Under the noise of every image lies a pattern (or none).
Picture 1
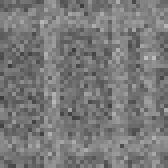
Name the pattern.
bands of rows crossing bands of columns
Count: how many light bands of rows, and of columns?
2 and 3
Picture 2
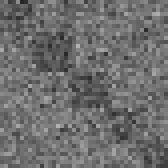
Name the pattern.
blocks along the diagonal
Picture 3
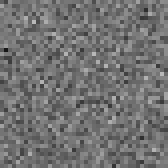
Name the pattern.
only noise
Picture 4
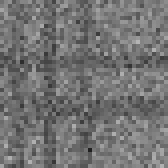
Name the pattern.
bands of rows crossing bands of columns
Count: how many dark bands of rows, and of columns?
2 and 3
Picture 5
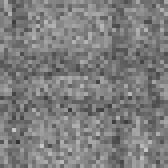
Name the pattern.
bands of rows crossing bands of columns
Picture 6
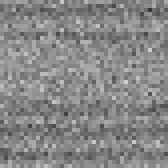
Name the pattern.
bands of rows
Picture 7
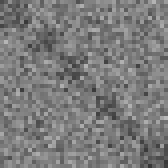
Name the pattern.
blocks along the diagonal
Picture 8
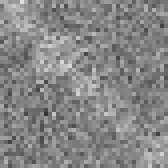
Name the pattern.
blocks along the diagonal
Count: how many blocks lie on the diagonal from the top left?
6
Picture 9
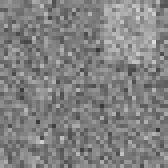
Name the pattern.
one block
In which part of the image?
top right
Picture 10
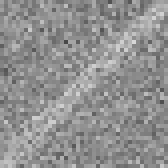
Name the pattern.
a diagonal band
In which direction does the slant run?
bottom left to top right
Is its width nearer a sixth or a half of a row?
a sixth
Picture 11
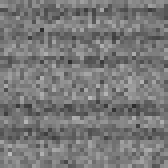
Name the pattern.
bands of rows
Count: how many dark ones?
5
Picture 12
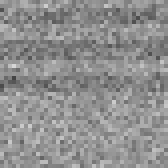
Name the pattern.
bands of rows
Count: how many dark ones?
3
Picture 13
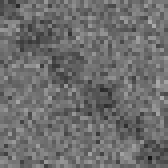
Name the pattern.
blocks along the diagonal
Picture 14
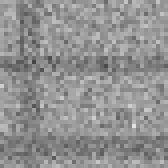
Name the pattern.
bands of rows crossing bands of columns
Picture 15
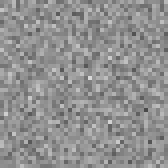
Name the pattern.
only noise
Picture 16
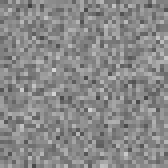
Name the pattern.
only noise
